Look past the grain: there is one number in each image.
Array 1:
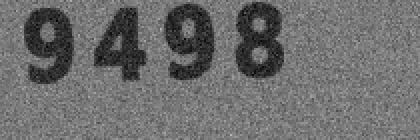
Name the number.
9498
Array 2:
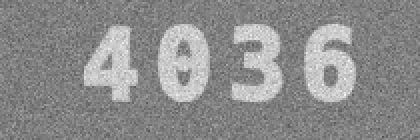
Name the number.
4036
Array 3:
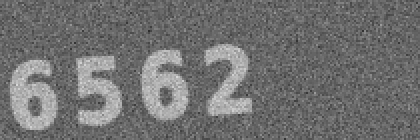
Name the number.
6562
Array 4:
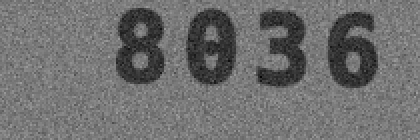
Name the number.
8036
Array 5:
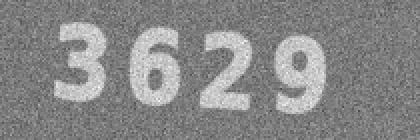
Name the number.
3629
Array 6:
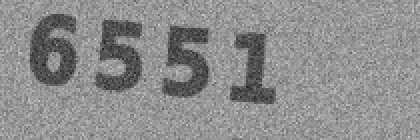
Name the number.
6551
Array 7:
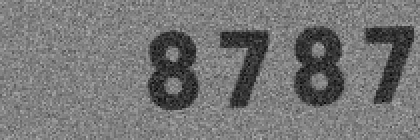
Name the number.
8787
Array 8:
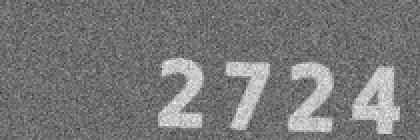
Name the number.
2724
